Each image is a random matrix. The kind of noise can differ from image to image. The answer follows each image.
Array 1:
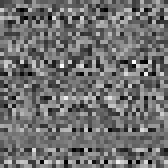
rows of uneven size
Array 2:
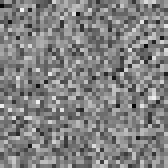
independent entries
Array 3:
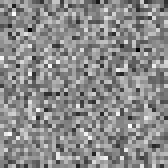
independent entries
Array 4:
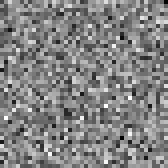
independent entries
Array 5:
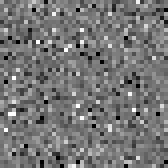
heavy tails
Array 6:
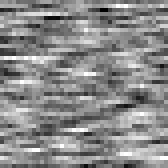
streaked along the rows
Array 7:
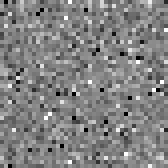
heavy tails
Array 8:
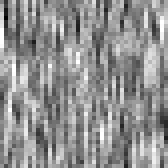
streaked along the columns
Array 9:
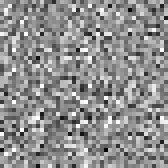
low rank plus noise
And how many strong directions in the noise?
five to eight
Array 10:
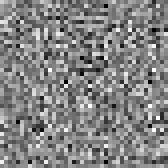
low rank plus noise
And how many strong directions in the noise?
five to eight
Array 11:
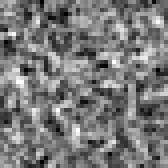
blotchy
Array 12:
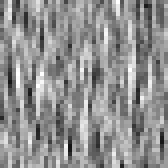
streaked along the columns
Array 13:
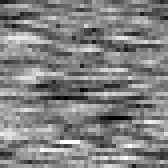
streaked along the rows
